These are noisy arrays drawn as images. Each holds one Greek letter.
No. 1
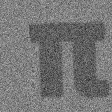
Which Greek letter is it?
pi
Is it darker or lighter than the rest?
darker
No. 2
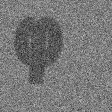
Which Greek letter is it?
phi
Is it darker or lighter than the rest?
darker
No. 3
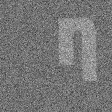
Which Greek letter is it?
eta
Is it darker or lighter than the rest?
lighter
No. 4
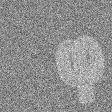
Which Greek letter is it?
phi
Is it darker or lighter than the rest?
lighter
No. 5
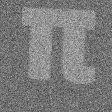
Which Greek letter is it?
pi
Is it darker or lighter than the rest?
lighter
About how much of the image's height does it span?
two thirds
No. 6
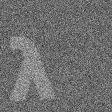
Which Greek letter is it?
lambda
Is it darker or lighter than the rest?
lighter
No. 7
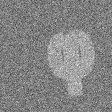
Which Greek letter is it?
phi
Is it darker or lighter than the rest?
lighter
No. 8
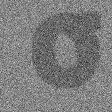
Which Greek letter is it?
sigma
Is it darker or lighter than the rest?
darker
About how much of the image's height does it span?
two thirds
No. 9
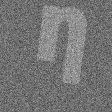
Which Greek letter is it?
eta
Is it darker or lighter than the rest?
lighter
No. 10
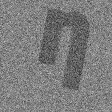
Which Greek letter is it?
eta
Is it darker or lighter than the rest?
darker
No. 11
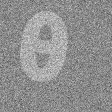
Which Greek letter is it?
theta
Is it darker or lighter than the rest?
lighter
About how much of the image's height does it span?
two thirds
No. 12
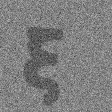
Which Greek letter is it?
xi
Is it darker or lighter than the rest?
darker
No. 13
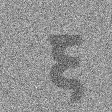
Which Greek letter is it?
xi
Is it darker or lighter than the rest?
darker
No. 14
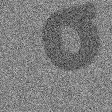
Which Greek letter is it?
sigma
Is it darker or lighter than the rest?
darker
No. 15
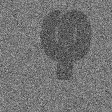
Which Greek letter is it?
phi
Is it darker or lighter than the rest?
darker
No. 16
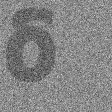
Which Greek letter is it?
delta
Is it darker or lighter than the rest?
darker
